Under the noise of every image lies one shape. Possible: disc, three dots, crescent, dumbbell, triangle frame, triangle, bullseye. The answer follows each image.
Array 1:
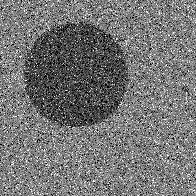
disc
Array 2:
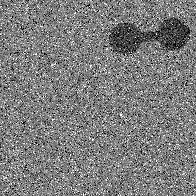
dumbbell
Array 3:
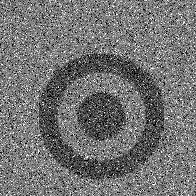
bullseye
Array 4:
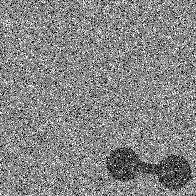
dumbbell
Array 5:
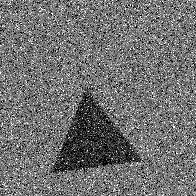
triangle
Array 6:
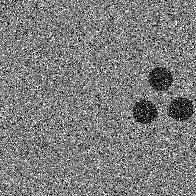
three dots
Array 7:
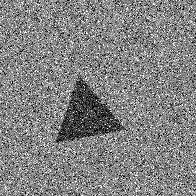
triangle
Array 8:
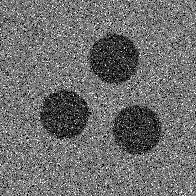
three dots
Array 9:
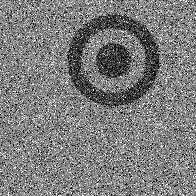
bullseye
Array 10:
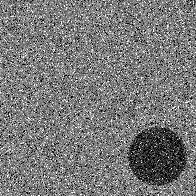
disc
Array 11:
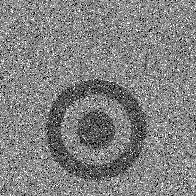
bullseye
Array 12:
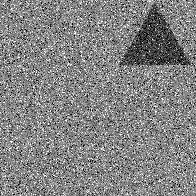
triangle
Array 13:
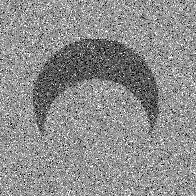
crescent
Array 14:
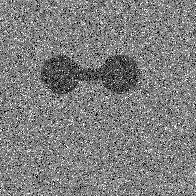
dumbbell
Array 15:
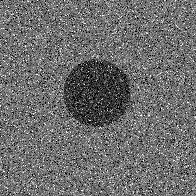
disc
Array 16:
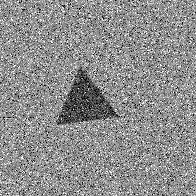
triangle
